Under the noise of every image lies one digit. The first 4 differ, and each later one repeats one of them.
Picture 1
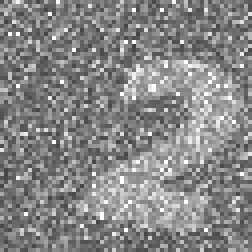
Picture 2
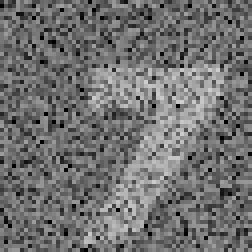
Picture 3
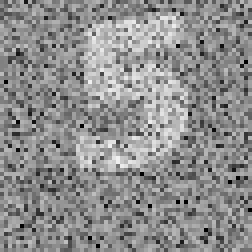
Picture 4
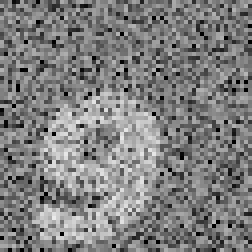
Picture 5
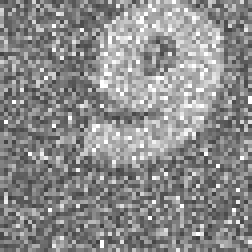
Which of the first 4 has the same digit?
4
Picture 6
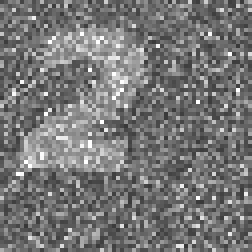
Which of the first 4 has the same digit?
1
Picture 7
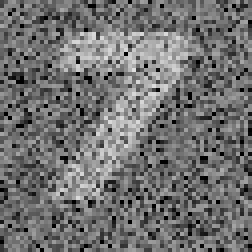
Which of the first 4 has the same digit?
2
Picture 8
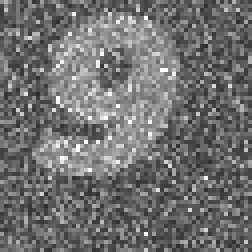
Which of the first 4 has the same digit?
4
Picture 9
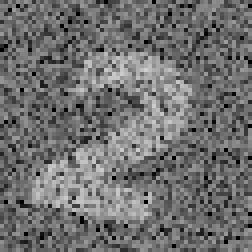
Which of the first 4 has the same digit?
1
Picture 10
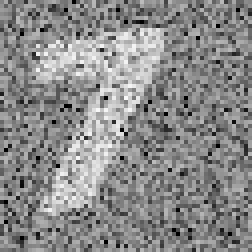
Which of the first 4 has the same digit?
2
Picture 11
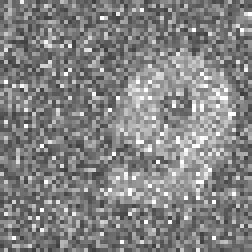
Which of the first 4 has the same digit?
4
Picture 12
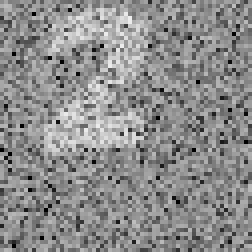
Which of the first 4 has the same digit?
1
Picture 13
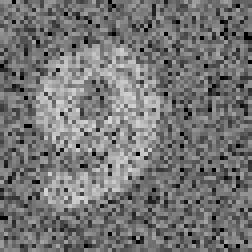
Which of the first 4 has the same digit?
4
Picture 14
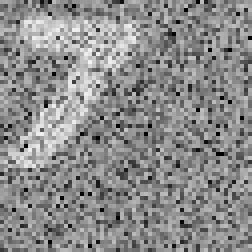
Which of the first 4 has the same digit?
2
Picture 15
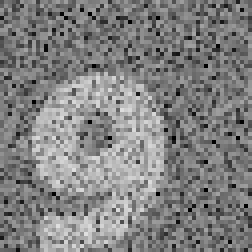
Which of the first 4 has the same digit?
4
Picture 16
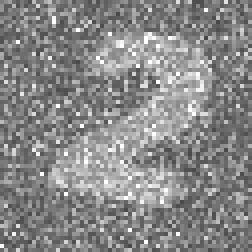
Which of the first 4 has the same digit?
1
